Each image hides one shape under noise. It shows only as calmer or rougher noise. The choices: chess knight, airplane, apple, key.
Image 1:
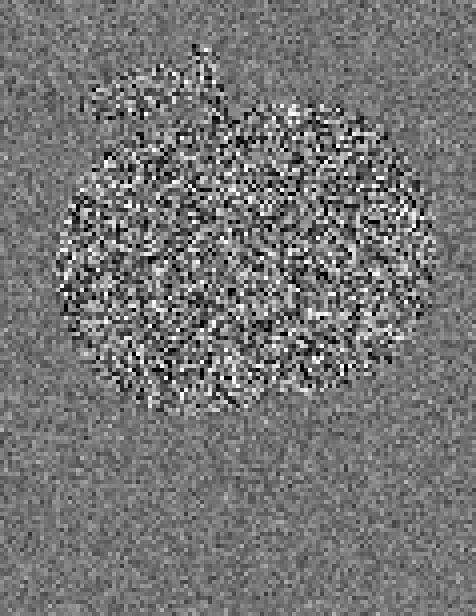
rough apple
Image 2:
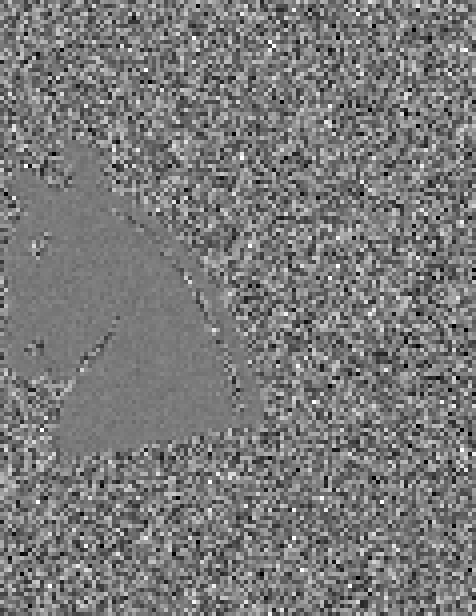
calm chess knight
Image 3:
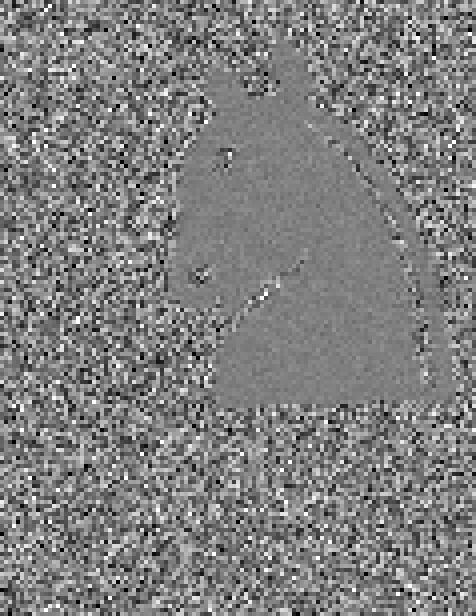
calm chess knight
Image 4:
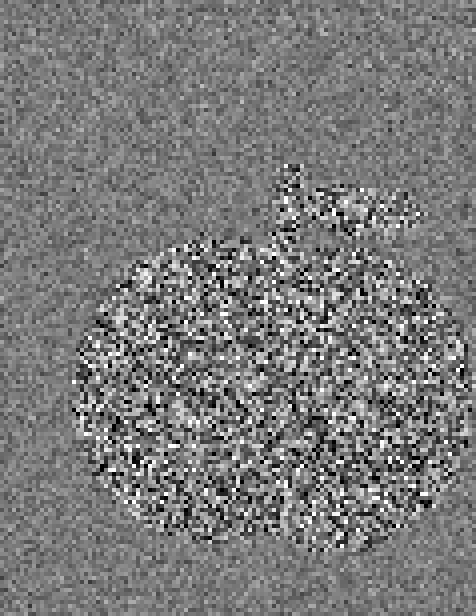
rough apple
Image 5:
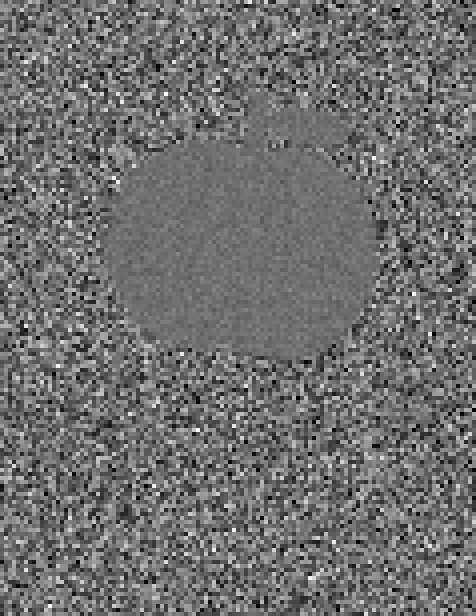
calm apple
